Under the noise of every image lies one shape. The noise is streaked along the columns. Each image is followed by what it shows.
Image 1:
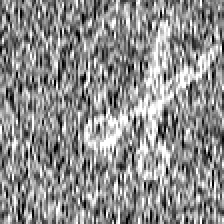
pair of scissors
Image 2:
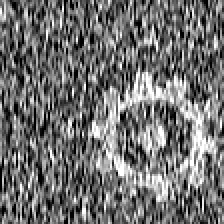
gear
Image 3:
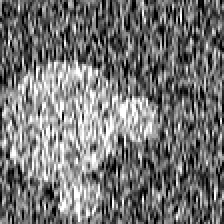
bear's head
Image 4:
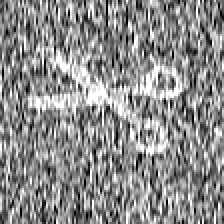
pair of scissors
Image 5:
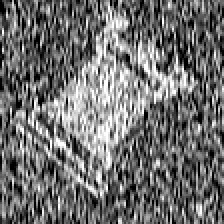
chess rook
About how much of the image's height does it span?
nearly all
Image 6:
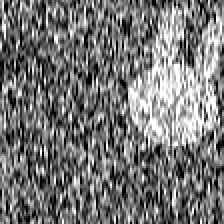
rabbit's head
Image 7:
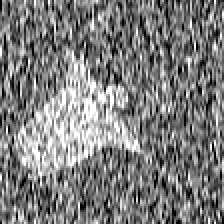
bell
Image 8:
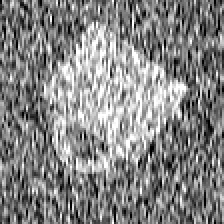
cup
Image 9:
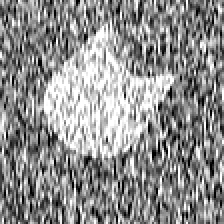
cat's head
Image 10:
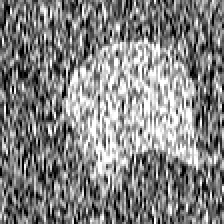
cat's head
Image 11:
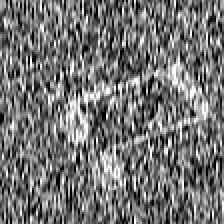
pair of musical notes
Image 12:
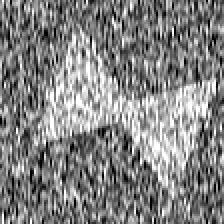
bow tie
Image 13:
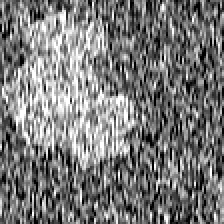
car
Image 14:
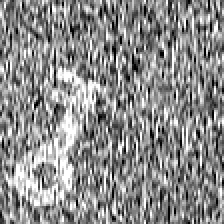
key
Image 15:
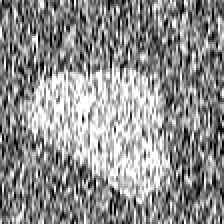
cloud
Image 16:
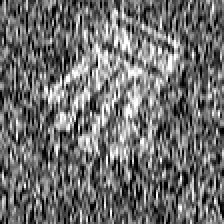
chess queen
